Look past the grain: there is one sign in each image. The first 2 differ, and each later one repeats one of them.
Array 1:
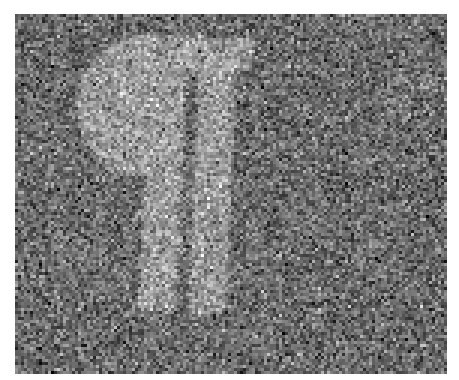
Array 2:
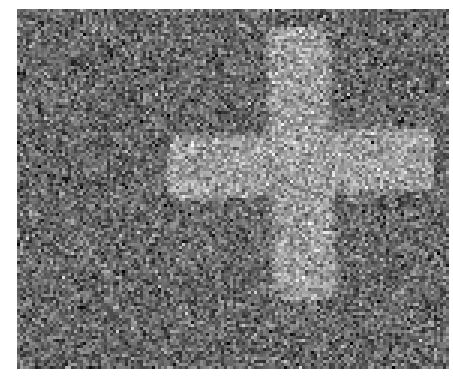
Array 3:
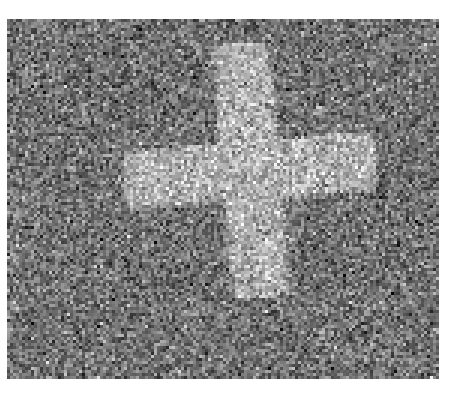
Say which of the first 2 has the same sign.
2
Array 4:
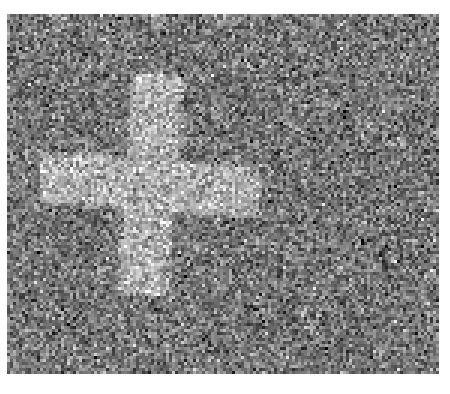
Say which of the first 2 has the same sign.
2
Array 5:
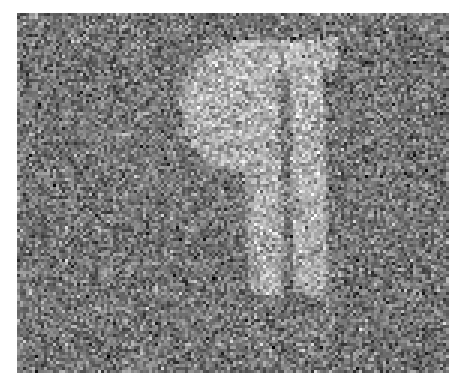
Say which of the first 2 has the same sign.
1
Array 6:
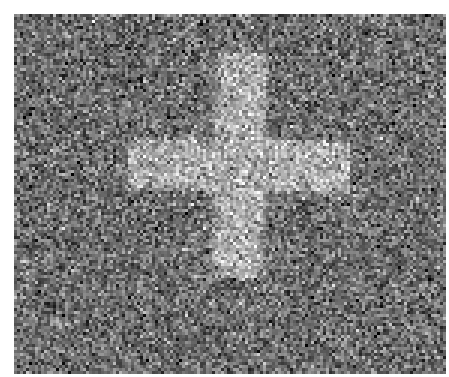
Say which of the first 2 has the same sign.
2
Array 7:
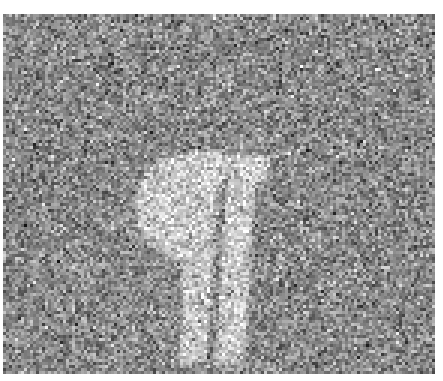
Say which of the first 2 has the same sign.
1
